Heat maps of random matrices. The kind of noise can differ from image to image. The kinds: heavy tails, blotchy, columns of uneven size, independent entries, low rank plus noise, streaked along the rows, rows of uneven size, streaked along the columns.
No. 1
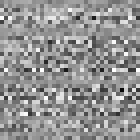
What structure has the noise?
rows of uneven size
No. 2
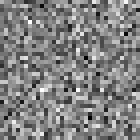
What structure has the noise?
independent entries
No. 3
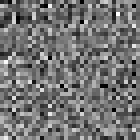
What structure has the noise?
low rank plus noise
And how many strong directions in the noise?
two
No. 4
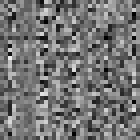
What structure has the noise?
columns of uneven size
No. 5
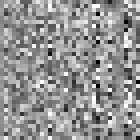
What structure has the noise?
columns of uneven size
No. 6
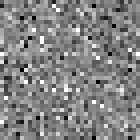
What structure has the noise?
heavy tails
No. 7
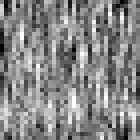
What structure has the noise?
streaked along the columns
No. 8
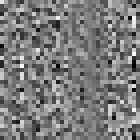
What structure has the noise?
columns of uneven size
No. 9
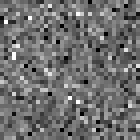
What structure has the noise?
heavy tails
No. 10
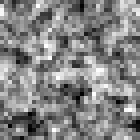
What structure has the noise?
blotchy
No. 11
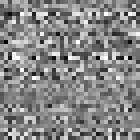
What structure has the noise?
rows of uneven size
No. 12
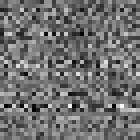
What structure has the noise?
rows of uneven size
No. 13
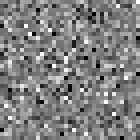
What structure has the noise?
heavy tails
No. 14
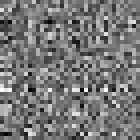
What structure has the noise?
low rank plus noise
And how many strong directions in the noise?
one
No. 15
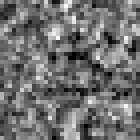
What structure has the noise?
blotchy
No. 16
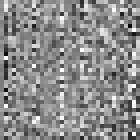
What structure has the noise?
columns of uneven size
